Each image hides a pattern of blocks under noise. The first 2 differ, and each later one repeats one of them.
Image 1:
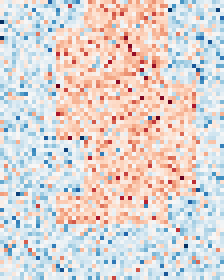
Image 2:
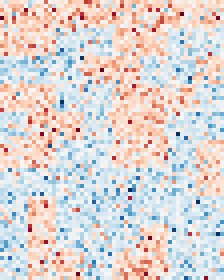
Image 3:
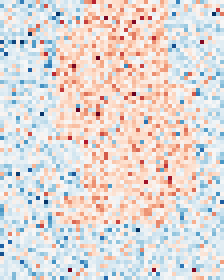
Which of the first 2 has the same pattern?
1
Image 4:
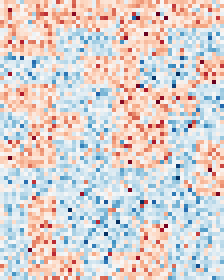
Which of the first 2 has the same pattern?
2
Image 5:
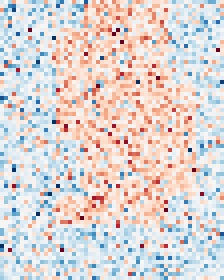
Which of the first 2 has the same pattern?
1
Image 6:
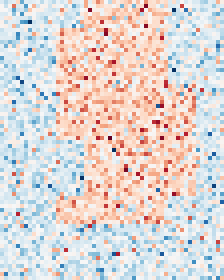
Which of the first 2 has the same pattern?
1
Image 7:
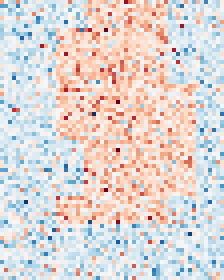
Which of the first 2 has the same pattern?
1
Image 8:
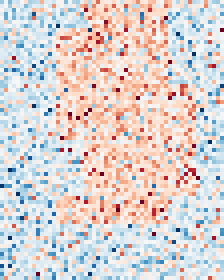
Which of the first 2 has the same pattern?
1
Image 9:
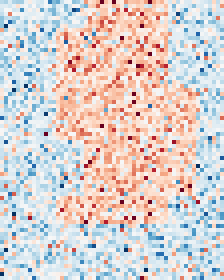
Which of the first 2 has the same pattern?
1
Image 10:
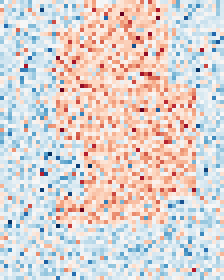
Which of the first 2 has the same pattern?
1
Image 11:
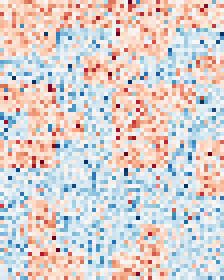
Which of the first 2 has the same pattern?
2
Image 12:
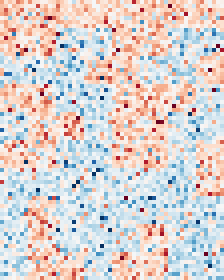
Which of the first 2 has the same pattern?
2
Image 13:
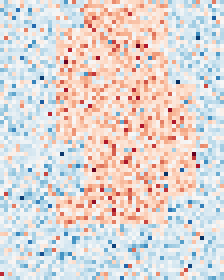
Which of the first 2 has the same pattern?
1
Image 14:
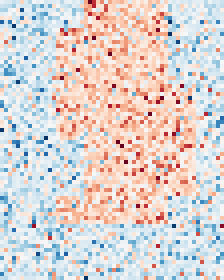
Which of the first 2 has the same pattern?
1
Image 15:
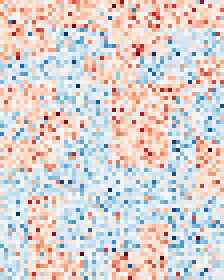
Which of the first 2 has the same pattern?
2
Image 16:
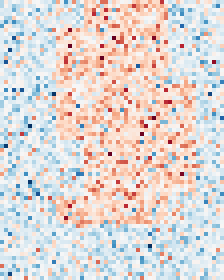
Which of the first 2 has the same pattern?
1
